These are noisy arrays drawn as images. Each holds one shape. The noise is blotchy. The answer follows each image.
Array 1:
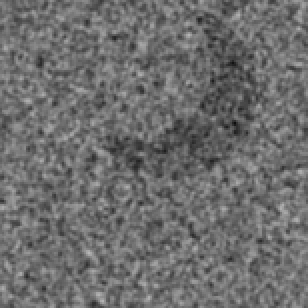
crescent
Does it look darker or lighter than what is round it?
darker
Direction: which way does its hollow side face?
up and left
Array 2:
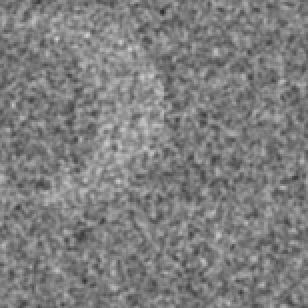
crescent
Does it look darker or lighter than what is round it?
lighter
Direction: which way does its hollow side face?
left
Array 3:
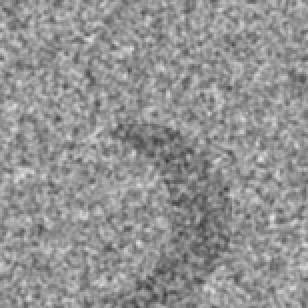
crescent
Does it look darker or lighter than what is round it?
darker
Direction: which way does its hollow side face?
left
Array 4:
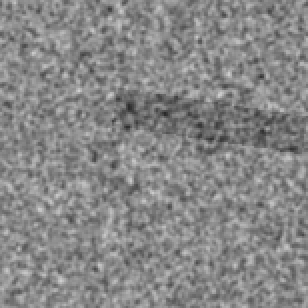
bar
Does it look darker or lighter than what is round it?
darker
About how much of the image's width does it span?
two thirds
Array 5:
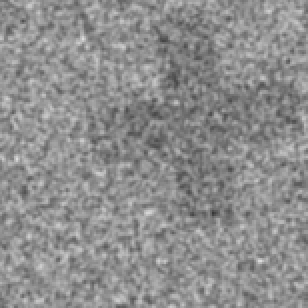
cross
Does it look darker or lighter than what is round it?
darker
